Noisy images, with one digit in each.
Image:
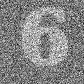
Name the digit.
6
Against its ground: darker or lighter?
lighter
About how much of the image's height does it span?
two thirds
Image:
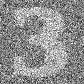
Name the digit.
3
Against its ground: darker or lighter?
lighter
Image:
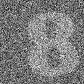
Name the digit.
8
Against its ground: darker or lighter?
lighter
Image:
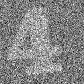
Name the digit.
4
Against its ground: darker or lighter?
lighter
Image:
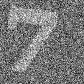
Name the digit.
7
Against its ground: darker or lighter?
lighter
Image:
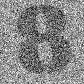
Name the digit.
8
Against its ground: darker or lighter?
darker
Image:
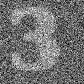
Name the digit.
3
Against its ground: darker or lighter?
lighter
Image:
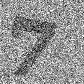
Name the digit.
7
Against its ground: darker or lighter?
darker
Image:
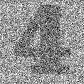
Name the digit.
4
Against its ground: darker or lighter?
darker
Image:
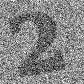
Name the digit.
2
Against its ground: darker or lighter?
darker
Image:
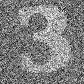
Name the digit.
3
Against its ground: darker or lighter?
lighter
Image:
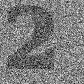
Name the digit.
2
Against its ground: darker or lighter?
darker
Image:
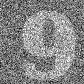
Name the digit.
9
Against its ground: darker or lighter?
lighter
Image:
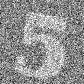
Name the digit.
5
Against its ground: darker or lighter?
lighter
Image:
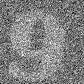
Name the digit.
9
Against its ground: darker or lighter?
lighter
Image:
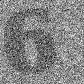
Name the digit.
6
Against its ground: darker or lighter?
darker
